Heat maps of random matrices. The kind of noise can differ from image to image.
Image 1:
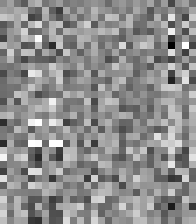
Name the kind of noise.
low rank plus noise
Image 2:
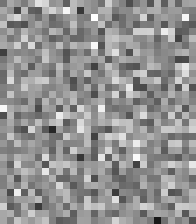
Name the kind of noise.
independent entries
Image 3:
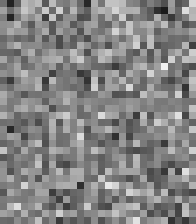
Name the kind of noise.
low rank plus noise
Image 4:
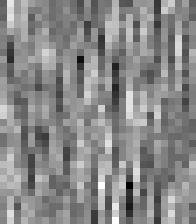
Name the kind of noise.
streaked along the columns
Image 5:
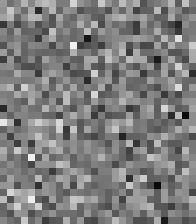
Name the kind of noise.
independent entries
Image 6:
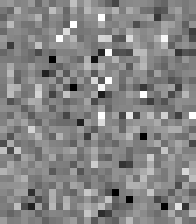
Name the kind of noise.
heavy tails
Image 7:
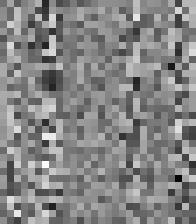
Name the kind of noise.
columns of uneven size
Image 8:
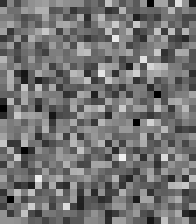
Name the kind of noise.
independent entries
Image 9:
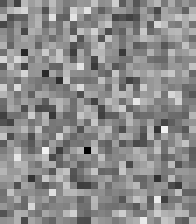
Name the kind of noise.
independent entries
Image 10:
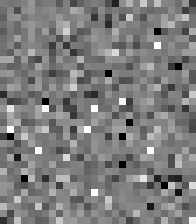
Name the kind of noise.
heavy tails
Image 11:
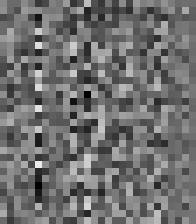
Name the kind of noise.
columns of uneven size
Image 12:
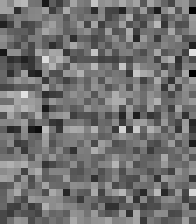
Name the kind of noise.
low rank plus noise
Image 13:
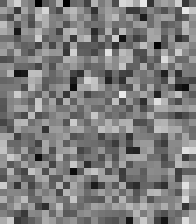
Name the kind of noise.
low rank plus noise
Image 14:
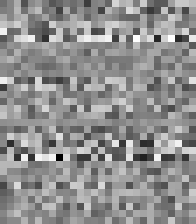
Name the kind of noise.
rows of uneven size
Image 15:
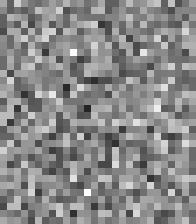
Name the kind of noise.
independent entries
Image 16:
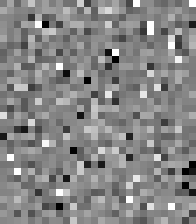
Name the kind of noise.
heavy tails
